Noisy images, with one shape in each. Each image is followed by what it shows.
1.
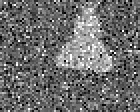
chess pawn
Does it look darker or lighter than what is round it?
lighter
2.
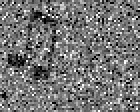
pair of musical notes
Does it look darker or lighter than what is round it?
darker
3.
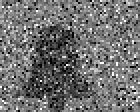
bell
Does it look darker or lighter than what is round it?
darker
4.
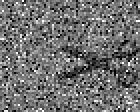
pair of scissors
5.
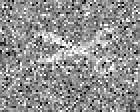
pair of scissors
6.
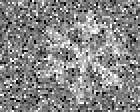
snowflake
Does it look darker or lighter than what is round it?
lighter
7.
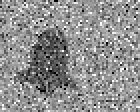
bell
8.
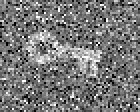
key
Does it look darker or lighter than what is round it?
lighter
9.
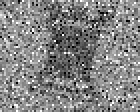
chess rook
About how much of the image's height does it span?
nearly all
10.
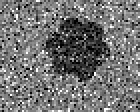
flower
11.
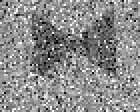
bow tie
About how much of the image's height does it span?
two thirds
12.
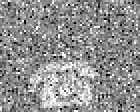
telephone
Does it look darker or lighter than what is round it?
lighter
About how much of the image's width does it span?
half
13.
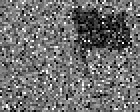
flag
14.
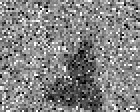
chess pawn
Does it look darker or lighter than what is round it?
darker
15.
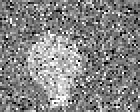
light bulb
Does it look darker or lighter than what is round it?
lighter
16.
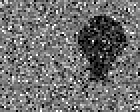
light bulb
